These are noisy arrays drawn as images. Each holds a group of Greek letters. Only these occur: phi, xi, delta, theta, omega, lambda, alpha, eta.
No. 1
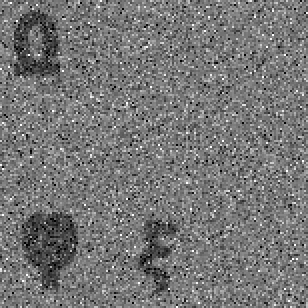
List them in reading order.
top left: omega; bottom left: phi; bottom middle: xi
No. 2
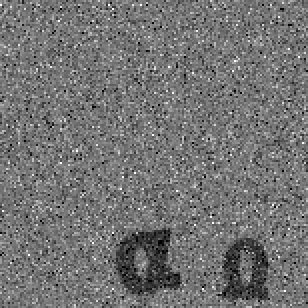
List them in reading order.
bottom middle: alpha; bottom right: omega
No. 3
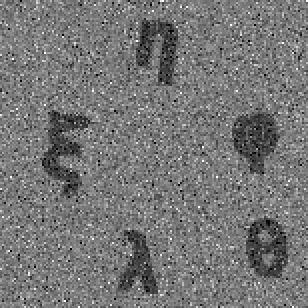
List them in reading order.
top middle: eta; middle left: xi; middle right: phi; bottom middle: lambda; bottom right: theta
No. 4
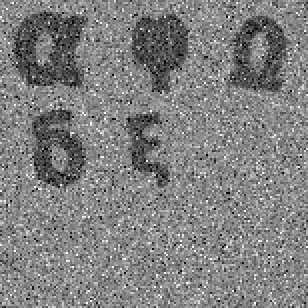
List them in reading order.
top left: alpha; top middle: phi; top right: omega; middle left: delta; centre: xi
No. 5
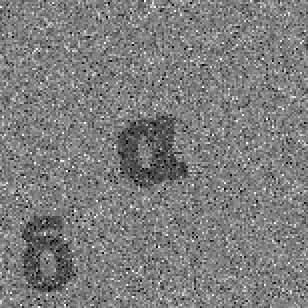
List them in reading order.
centre: alpha; bottom left: delta
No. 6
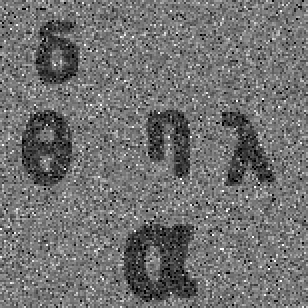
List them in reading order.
top left: delta; middle left: theta; centre: eta; middle right: lambda; bottom middle: alpha
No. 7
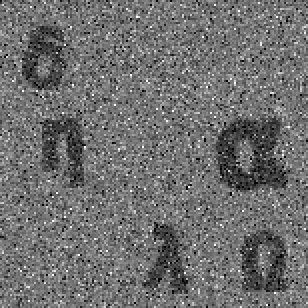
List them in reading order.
top left: delta; middle left: eta; middle right: alpha; bottom middle: lambda; bottom right: omega
